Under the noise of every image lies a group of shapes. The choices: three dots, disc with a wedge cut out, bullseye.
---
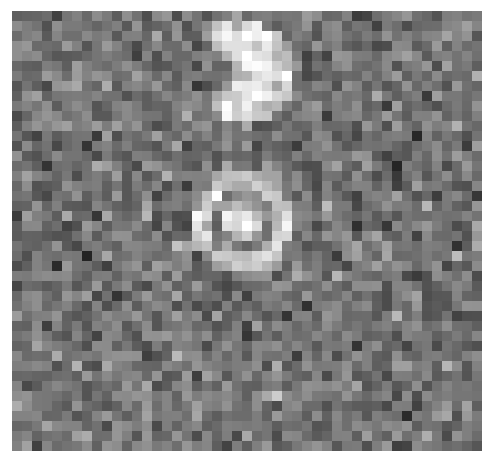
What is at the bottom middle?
nothing
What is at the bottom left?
nothing
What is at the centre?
bullseye
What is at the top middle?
disc with a wedge cut out
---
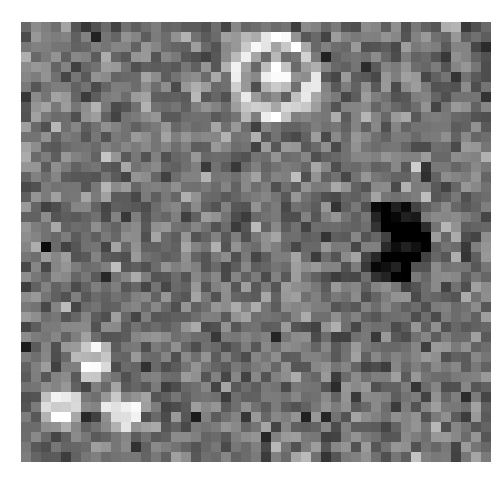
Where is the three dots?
bottom left
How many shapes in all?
3
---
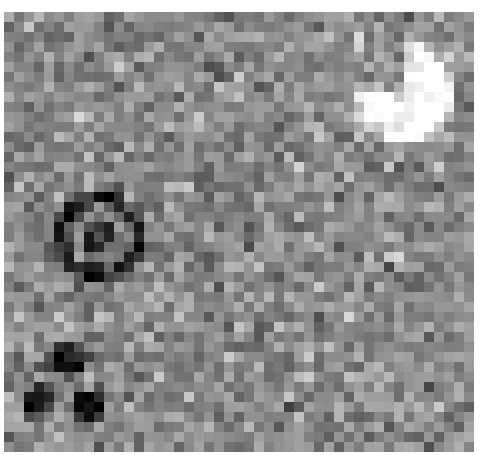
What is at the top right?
disc with a wedge cut out
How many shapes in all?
3
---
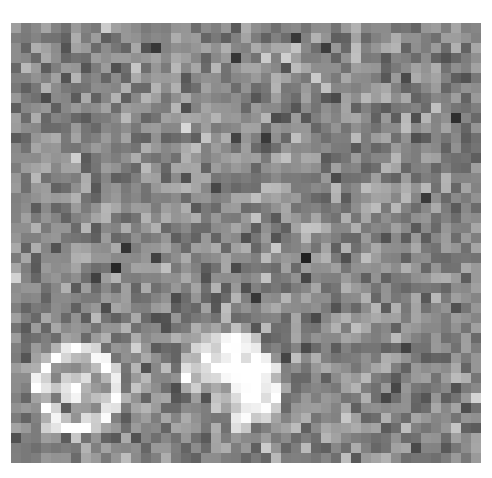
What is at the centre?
nothing
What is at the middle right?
nothing
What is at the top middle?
nothing
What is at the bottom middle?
disc with a wedge cut out
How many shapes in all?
2
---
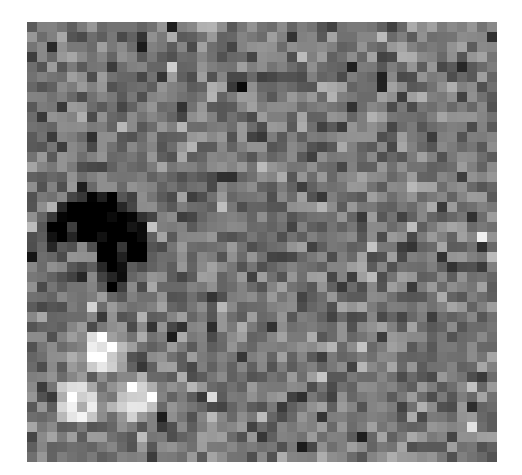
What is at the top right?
nothing
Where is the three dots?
bottom left
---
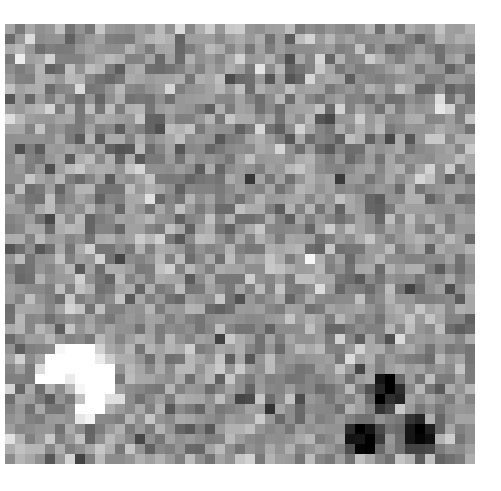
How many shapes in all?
2
